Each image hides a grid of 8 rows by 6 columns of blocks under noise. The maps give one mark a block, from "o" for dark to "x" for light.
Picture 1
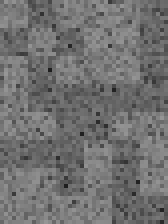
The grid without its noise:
xoxxxo
oxoxxo
xoxxxo
xooooo
xxooxx
oooxox
xxoxox
xxxxoo
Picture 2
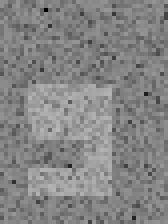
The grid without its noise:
oooooo
oooooo
oooooo
oxxxoo
oxxxoo
oooxoo
oxxxoo
oooooo
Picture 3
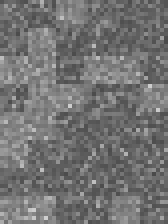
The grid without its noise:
ooxooo
oxoooo
xxoxxo
oxxoox
xxoooo
xooooo
oooooo
xxooxo
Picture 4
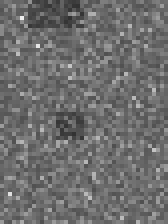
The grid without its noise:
xooxxx
xxxxxx
xxxxxx
xxxxxx
xxoxxx
xxxxxx
xxxxxx
xxxxxx
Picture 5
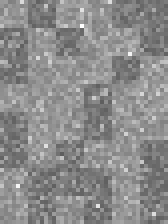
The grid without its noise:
xoxxoo
oxoxxo
oxxxox
xxxoxx
oxxoxx
oxoxxo
xoooxo
xoxoxo
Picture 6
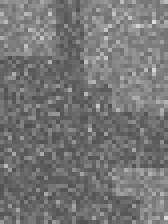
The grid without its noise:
xxoxxx
xxoxxx
oooxxx
ooooxx
oooooo
oooooo
ooooxx
ooooox
